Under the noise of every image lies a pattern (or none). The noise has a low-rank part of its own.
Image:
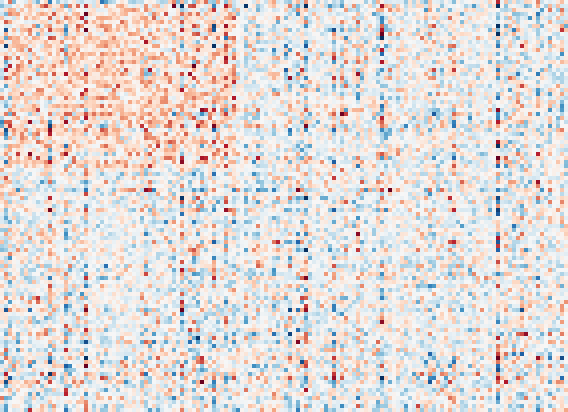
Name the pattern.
one block
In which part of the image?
top left
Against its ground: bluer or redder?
redder
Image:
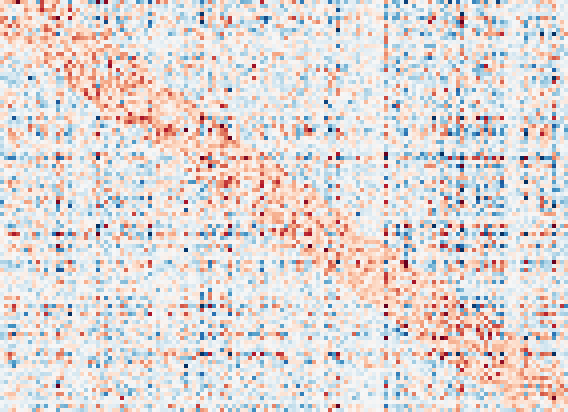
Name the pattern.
a diagonal band
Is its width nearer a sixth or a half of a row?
a sixth
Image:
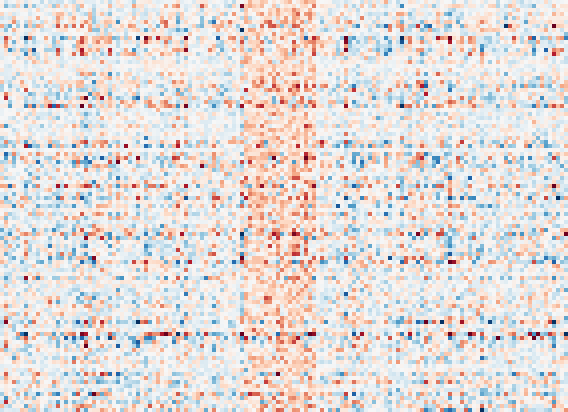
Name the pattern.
one band of columns
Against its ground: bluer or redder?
redder
